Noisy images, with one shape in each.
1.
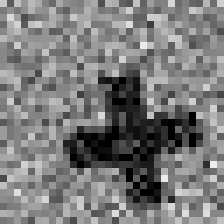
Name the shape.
cross
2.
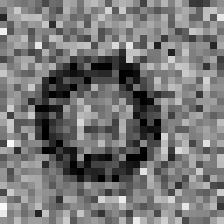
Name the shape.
ring
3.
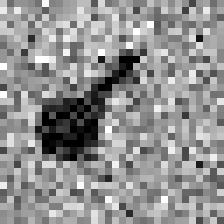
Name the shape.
lollipop
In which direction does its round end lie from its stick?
down and left
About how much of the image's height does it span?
half
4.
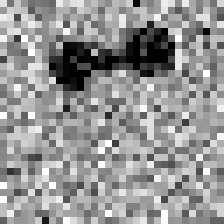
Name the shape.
dumbbell
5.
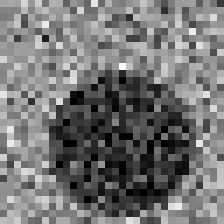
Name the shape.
disc
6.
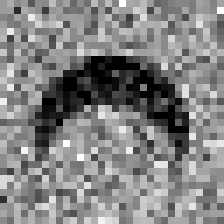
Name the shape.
crescent
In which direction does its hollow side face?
down
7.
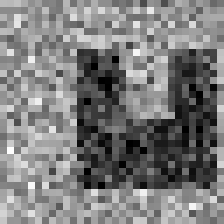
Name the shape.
square with a notch
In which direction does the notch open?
up
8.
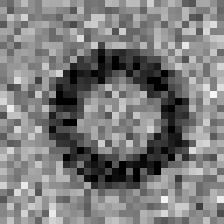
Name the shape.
ring
